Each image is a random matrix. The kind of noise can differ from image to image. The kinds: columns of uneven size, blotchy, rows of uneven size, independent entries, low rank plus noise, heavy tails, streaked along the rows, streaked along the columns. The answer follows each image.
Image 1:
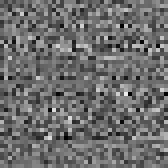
rows of uneven size
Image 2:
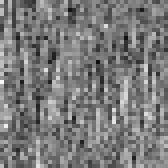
streaked along the columns
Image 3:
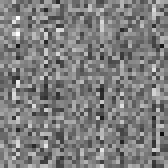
columns of uneven size
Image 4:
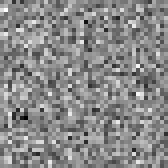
low rank plus noise
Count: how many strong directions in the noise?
five to eight
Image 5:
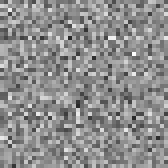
low rank plus noise
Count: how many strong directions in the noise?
five to eight
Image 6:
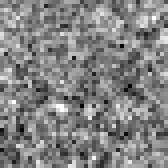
blotchy
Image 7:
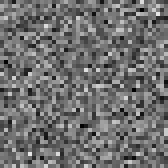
independent entries
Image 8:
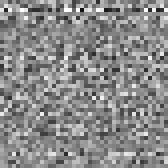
rows of uneven size
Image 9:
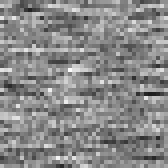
streaked along the rows
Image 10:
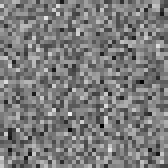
independent entries
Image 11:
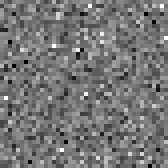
heavy tails
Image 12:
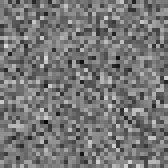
independent entries
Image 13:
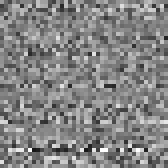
rows of uneven size
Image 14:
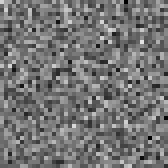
independent entries
